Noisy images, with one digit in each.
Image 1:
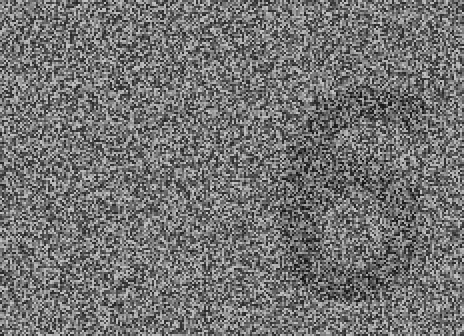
6
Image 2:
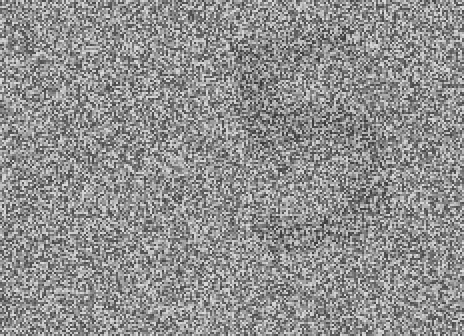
5
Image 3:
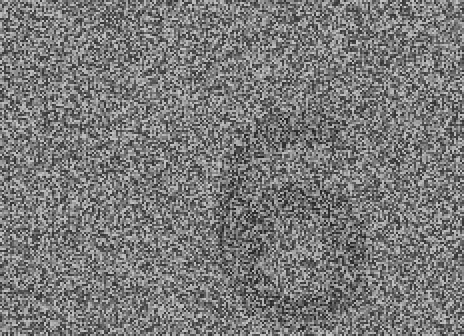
6
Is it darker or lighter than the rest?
darker
